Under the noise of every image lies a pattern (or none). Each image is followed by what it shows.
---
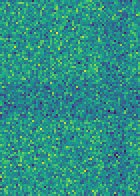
bands of rows crossing bands of columns
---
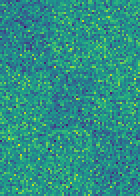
blocks along the diagonal
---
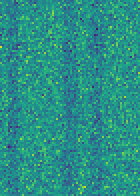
bands of columns
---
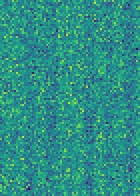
bands of columns
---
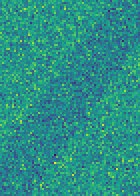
a diagonal band
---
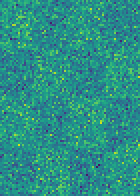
a checkerboard
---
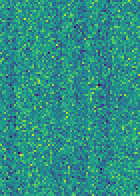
bands of columns
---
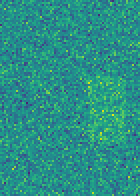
one block
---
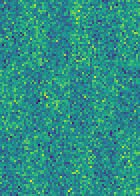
a checkerboard
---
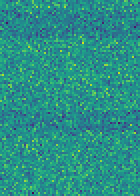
bands of rows
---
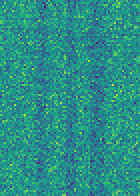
bands of columns
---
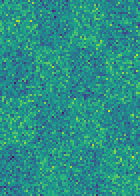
a checkerboard
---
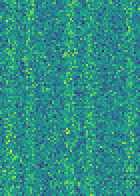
bands of columns
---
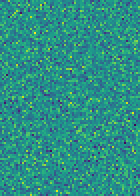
only noise
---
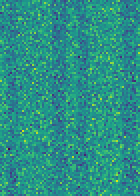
bands of columns
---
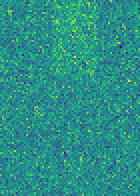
one block
